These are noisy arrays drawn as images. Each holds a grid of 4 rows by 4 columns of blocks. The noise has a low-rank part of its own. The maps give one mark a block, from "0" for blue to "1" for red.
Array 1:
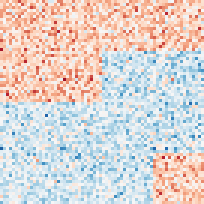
1 1 1 1
1 1 0 0
0 0 0 0
0 0 0 1
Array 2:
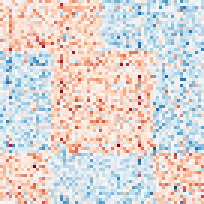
1 1 0 0
0 1 1 0
0 1 1 0
1 0 0 1
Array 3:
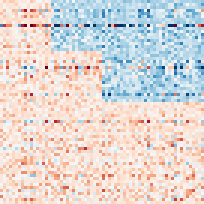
1 0 0 0
1 1 0 0
1 1 1 1
1 1 1 1
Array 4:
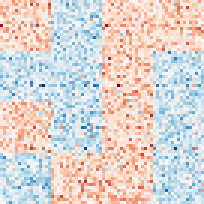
1 0 1 1
0 0 1 0
1 0 1 0
0 1 1 0
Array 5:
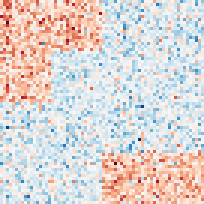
1 1 0 0
1 0 0 0
0 0 0 0
0 0 1 1
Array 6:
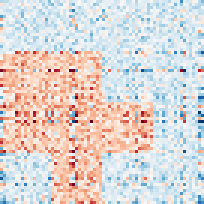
0 0 0 0
1 1 0 0
1 1 1 0
0 1 0 0
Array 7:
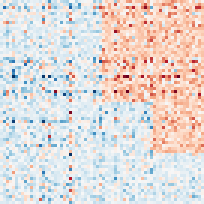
0 0 1 1
0 0 1 1
0 0 0 1
0 0 0 0
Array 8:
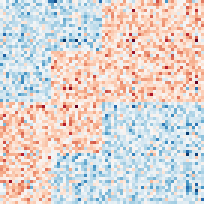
0 0 1 1
0 1 1 1
1 1 0 0
1 0 0 0
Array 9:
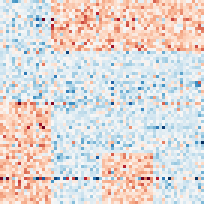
0 1 1 1
0 0 0 0
1 0 0 0
1 0 1 0
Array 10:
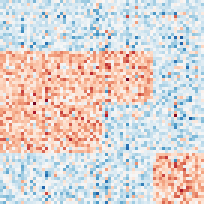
0 0 0 0
1 1 1 0
1 1 0 0
0 0 0 1
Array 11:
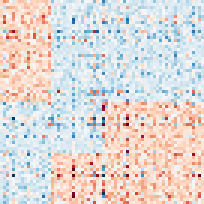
1 0 0 0
1 0 0 0
0 0 1 1
0 1 1 1
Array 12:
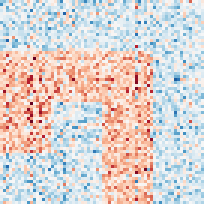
0 0 0 0
1 1 1 0
1 0 1 0
0 0 1 0
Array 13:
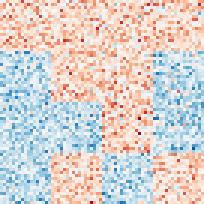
1 1 1 1
0 1 1 0
0 0 1 0
0 1 0 1
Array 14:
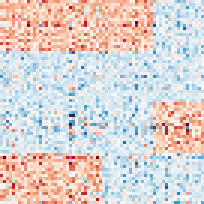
1 1 1 0
0 0 0 0
0 0 0 1
1 1 0 0
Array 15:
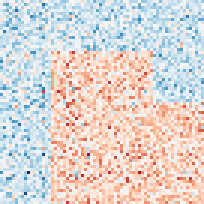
0 0 0 0
0 1 1 0
0 1 1 1
0 1 1 1
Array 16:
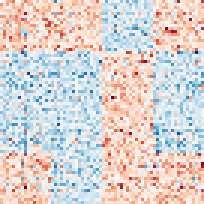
1 1 0 1
0 0 1 0
0 0 1 0
1 0 1 1
